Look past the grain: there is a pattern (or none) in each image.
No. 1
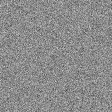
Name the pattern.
only noise
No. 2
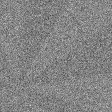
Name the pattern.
spokes from one point
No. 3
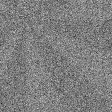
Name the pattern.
spokes from one point
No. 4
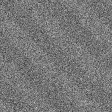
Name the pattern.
diagonal stripes
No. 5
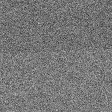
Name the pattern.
a sharp edge
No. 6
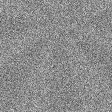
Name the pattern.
spokes from one point
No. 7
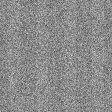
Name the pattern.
vertical stripes
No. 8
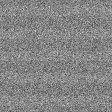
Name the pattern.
horizontal stripes
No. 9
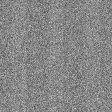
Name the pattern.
vertical stripes
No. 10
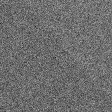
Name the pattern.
a sharp edge
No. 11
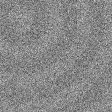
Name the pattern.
rings round one point
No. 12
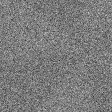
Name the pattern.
spokes from one point
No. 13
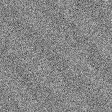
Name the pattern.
diagonal stripes
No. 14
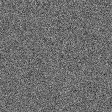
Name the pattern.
only noise
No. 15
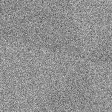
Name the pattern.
spokes from one point
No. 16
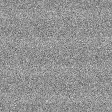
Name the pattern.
horizontal stripes
